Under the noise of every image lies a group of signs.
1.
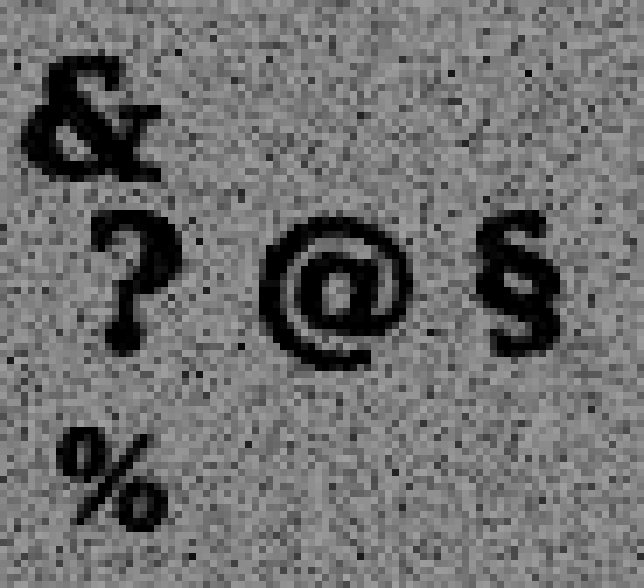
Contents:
top left: ampersand; middle left: question mark; centre: at sign; middle right: section sign; bottom left: percent sign
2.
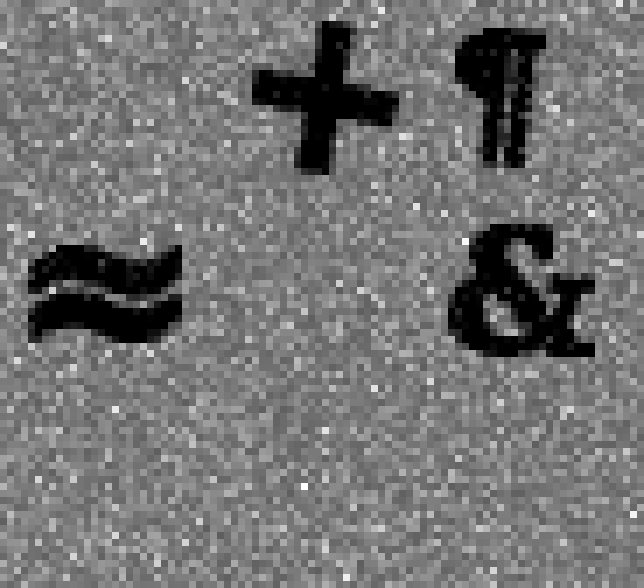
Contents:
top middle: plus sign; top right: pilcrow; middle left: approximately sign; middle right: ampersand
